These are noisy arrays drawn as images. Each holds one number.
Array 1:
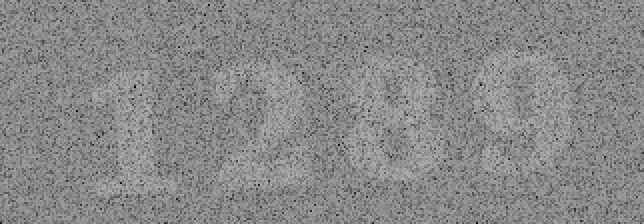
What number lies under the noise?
1289
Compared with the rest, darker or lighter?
lighter
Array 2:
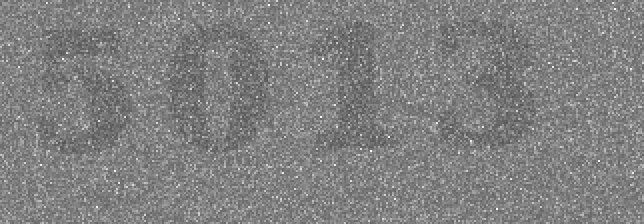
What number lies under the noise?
5013
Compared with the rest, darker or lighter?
darker
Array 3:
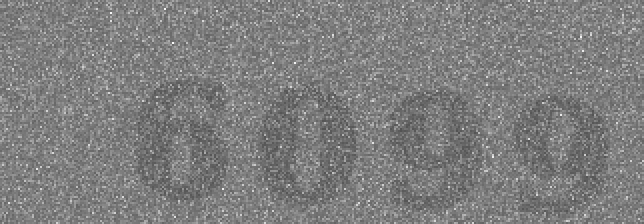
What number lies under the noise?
6099
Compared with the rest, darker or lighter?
darker
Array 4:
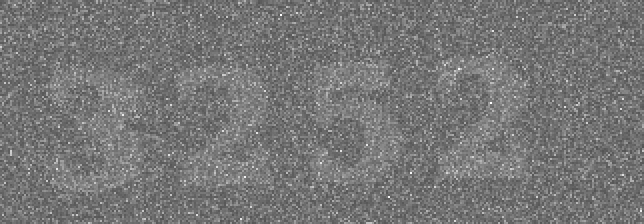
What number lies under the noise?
3252
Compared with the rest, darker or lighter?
lighter
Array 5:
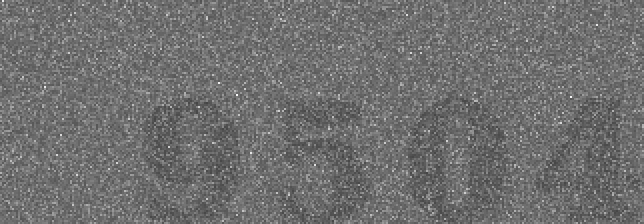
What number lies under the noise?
9504
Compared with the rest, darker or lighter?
darker
